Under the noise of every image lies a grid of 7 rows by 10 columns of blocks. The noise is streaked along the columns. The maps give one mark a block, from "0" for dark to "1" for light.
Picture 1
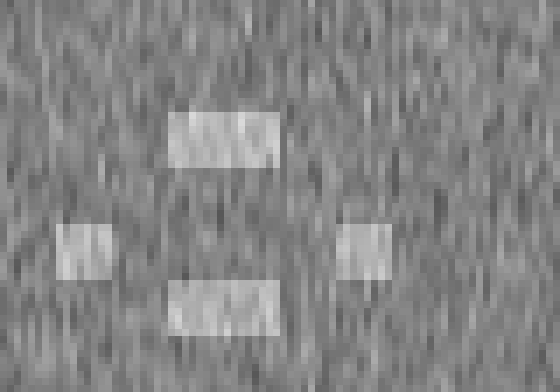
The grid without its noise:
0 0 0 0 0 0 0 0 0 0
0 0 0 0 0 0 0 0 0 0
0 0 0 1 1 0 0 0 0 0
0 0 0 0 0 0 0 0 0 0
0 1 0 0 0 0 1 0 0 0
0 0 0 1 1 0 0 0 0 0
0 0 0 0 0 0 0 0 0 0
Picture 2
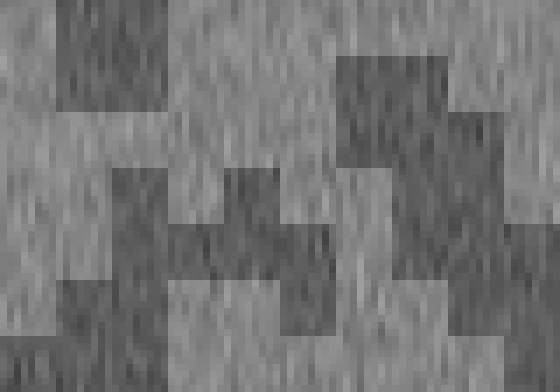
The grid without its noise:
1 0 0 1 1 1 1 1 1 1
1 0 0 1 1 1 0 0 1 1
1 1 1 1 1 1 0 0 0 1
1 1 0 1 0 1 1 0 0 1
1 1 0 0 0 0 1 0 0 0
1 0 0 1 1 0 1 1 0 0
0 0 0 1 1 1 1 1 1 0
